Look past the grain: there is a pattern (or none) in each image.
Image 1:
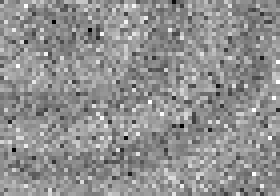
rings round one point
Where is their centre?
top left
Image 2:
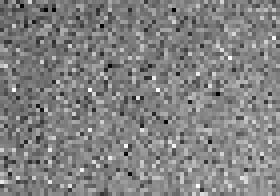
a smooth slope
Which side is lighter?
bottom right
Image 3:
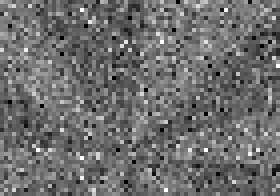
spokes from one point
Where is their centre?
bottom middle
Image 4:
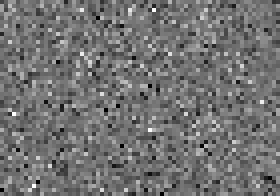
only noise
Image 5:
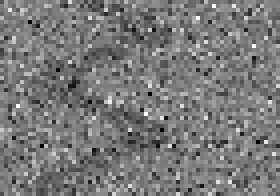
a wavy band
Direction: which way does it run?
top to bottom
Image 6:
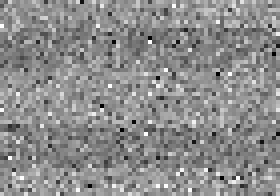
horizontal stripes
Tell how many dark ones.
2
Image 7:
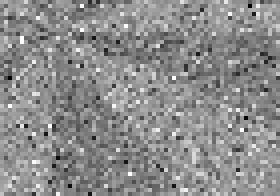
spokes from one point
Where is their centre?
top left
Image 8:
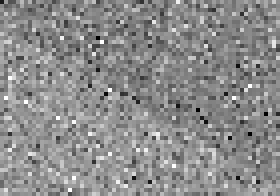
a sharp edge
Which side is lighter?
bottom left
